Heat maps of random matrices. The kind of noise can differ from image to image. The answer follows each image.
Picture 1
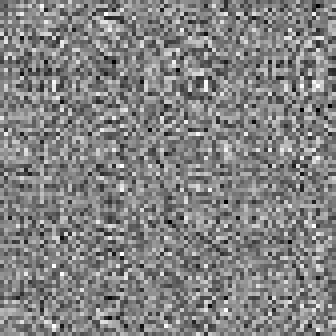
low rank plus noise
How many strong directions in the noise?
three or four
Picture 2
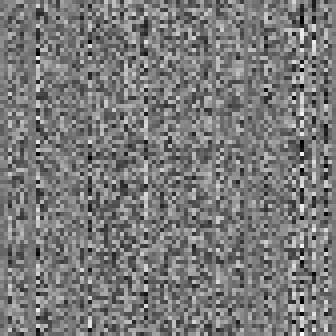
columns of uneven size
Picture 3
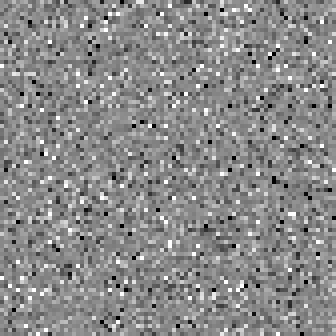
heavy tails
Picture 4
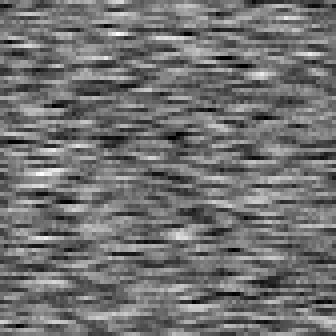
streaked along the rows
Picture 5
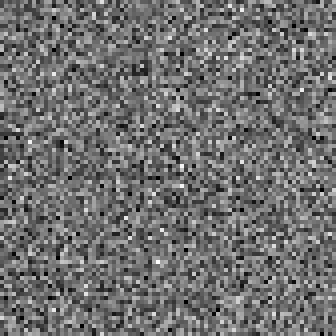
independent entries
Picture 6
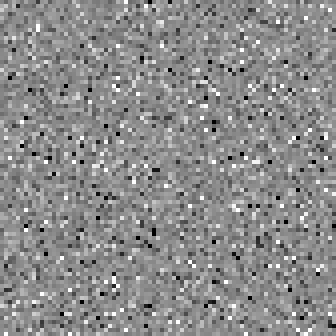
heavy tails
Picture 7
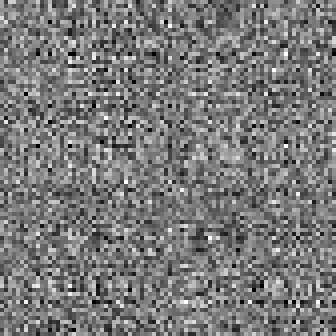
low rank plus noise
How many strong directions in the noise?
five to eight
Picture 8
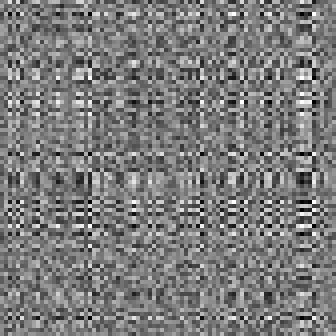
low rank plus noise
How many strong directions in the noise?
one
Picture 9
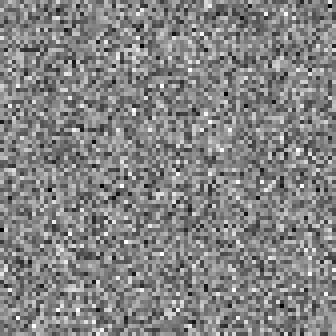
independent entries
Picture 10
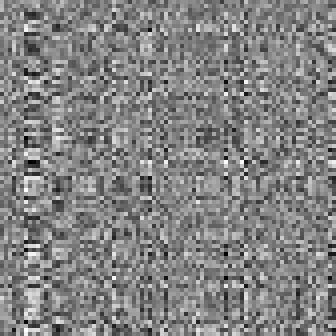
low rank plus noise
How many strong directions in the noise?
two
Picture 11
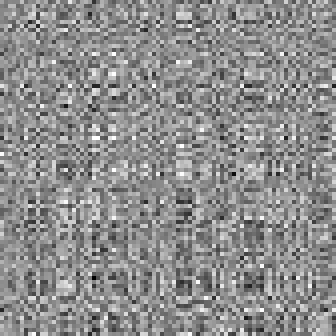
low rank plus noise
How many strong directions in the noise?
two
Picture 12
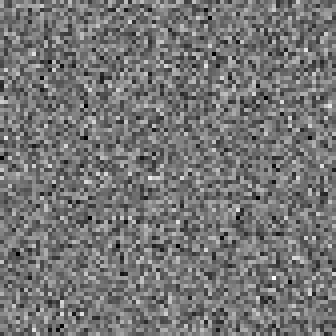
independent entries
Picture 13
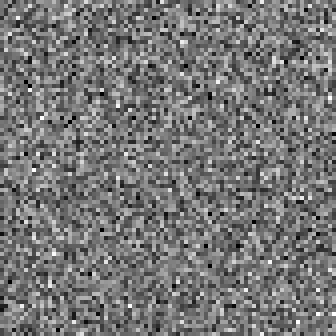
independent entries
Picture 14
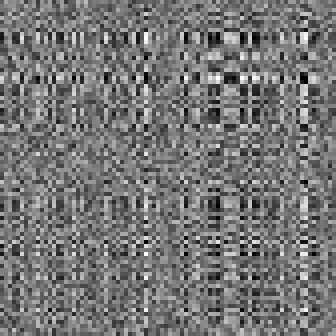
low rank plus noise
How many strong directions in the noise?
one
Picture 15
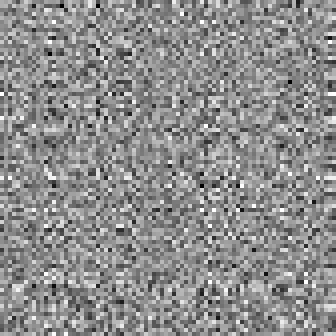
low rank plus noise
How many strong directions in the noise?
three or four
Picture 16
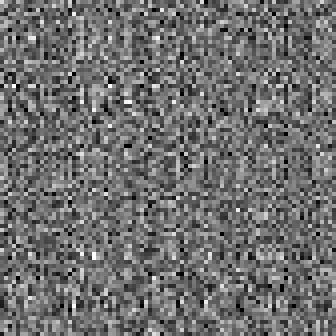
low rank plus noise
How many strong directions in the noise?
three or four
